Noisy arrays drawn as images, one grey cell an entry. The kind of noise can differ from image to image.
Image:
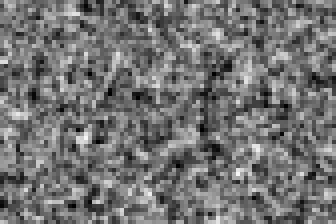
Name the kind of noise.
blotchy
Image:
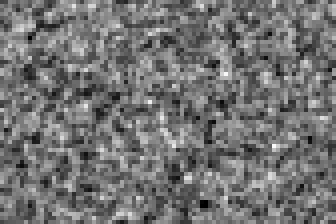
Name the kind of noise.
blotchy
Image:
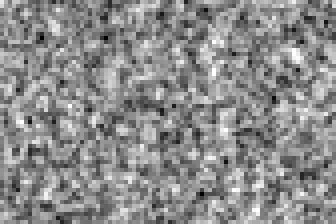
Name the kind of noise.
blotchy
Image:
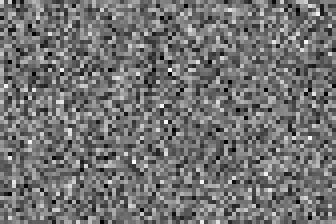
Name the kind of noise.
independent entries
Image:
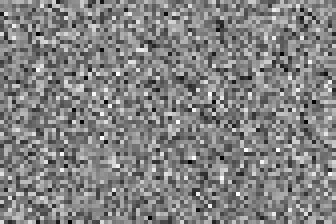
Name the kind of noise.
independent entries
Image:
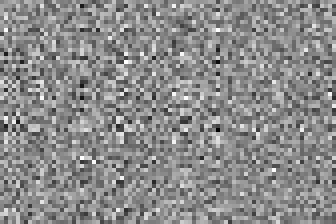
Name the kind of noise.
low rank plus noise
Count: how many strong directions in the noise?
two
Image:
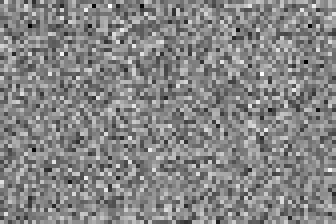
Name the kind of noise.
independent entries
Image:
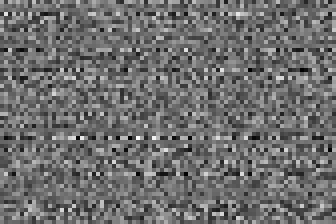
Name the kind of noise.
rows of uneven size
